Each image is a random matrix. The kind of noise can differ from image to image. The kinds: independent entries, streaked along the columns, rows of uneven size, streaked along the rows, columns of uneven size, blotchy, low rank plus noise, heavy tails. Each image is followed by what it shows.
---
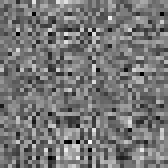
low rank plus noise
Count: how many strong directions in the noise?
one
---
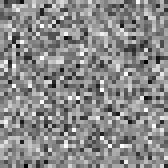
independent entries
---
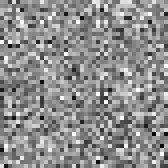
low rank plus noise
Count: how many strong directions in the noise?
five to eight
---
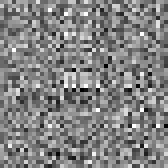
low rank plus noise
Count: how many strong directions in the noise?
two
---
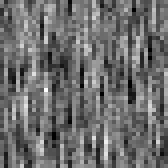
streaked along the columns
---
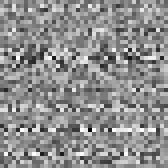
rows of uneven size
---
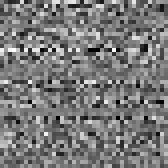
rows of uneven size
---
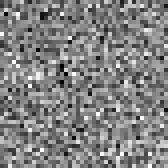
independent entries
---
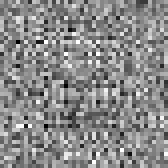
low rank plus noise
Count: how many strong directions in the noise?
two
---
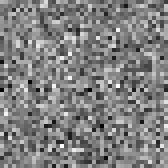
independent entries
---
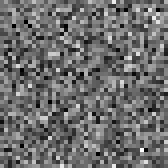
independent entries
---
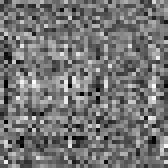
low rank plus noise
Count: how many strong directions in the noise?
one
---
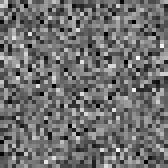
independent entries
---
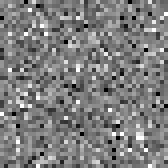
heavy tails
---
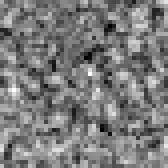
blotchy
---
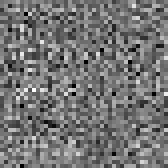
low rank plus noise
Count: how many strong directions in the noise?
three or four
